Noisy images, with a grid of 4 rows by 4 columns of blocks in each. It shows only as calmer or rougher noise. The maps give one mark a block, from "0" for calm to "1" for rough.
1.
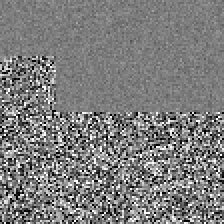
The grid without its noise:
0 0 0 0
1 0 0 0
1 1 1 1
1 1 1 1
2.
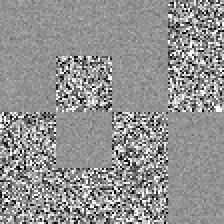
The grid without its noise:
0 0 0 1
0 1 0 1
1 0 1 0
1 1 1 0
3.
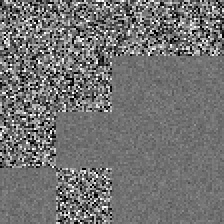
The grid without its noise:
1 1 1 1
1 1 0 0
1 0 0 0
0 1 0 0
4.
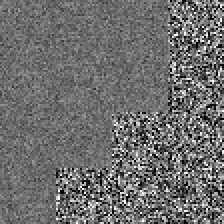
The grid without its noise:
0 0 0 1
0 0 0 1
0 0 1 1
0 1 1 1
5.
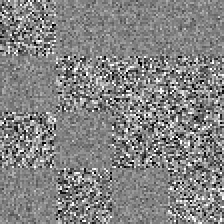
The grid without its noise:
1 0 0 0
0 1 1 1
1 0 1 1
0 1 0 1
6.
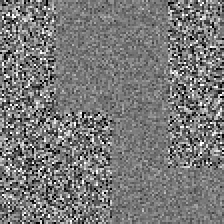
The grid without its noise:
1 0 0 1
1 0 0 1
1 1 0 1
1 1 0 0
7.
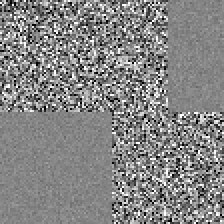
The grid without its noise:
1 1 1 0
1 1 1 0
0 0 1 1
0 0 1 1
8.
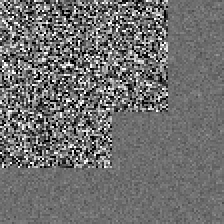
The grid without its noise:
1 1 1 0
1 1 1 0
1 1 0 0
0 0 0 0
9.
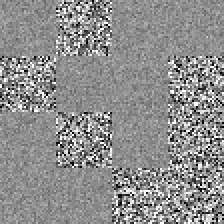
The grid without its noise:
0 1 0 0
1 0 0 1
0 1 0 1
0 0 1 1
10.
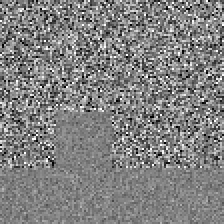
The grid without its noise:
1 1 1 1
1 1 1 1
1 0 1 1
0 0 0 0
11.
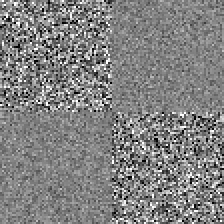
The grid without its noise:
1 1 0 0
1 1 0 0
0 0 1 1
0 0 1 1
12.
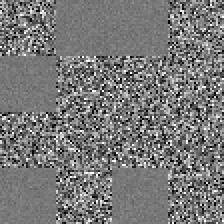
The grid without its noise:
1 0 0 1
0 1 1 1
1 1 1 1
0 1 0 1
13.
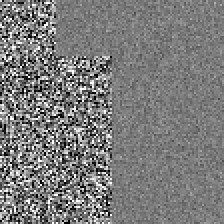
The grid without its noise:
1 0 0 0
1 1 0 0
1 1 0 0
1 1 0 0
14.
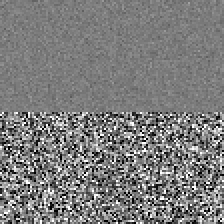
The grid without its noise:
0 0 0 0
0 0 0 0
1 1 1 1
1 1 1 1
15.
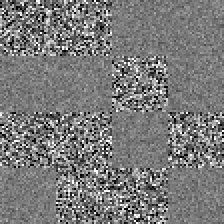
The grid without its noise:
1 1 0 0
0 0 1 0
1 1 0 1
0 1 1 0
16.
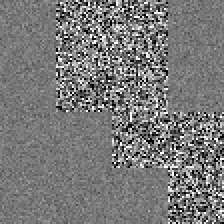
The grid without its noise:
0 1 1 0
0 1 1 0
0 0 1 1
0 0 0 1
